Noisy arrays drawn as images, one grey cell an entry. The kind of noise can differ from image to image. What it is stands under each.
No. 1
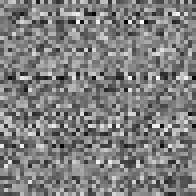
rows of uneven size
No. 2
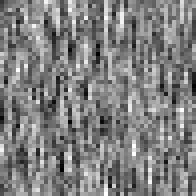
streaked along the columns
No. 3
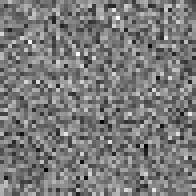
independent entries
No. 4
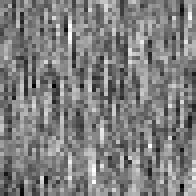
streaked along the columns
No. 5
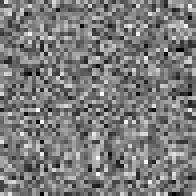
low rank plus noise
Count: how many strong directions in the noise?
three or four
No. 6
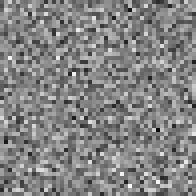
independent entries
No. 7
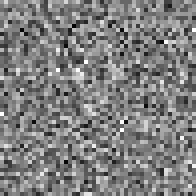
low rank plus noise
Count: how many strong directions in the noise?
five to eight
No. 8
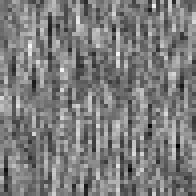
streaked along the columns
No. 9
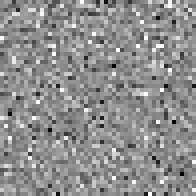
heavy tails
